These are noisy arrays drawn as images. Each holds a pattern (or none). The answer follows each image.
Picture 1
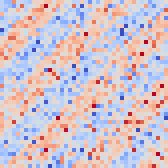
diagonal stripes
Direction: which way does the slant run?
bottom left to top right
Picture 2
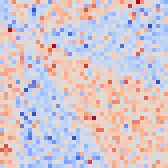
spokes from one point
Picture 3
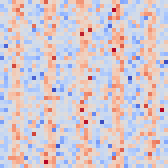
vertical stripes
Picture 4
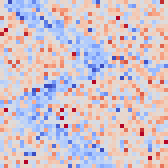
a wavy band
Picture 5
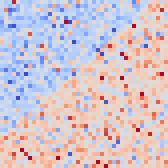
a sharp edge
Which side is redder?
bottom right
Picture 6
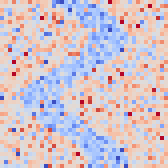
a wavy band
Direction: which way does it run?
top to bottom
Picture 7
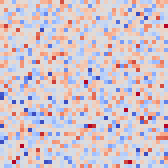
only noise
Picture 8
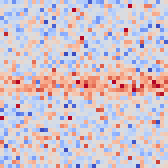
one horizontal stripe
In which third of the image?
middle
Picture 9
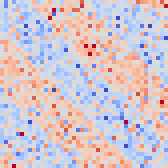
diagonal stripes
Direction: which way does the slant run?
top left to bottom right
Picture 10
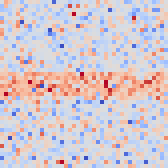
one horizontal stripe
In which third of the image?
middle
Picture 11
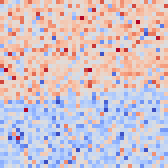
a sharp edge
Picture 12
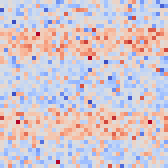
horizontal stripes
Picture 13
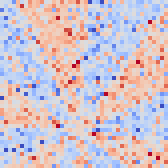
spokes from one point
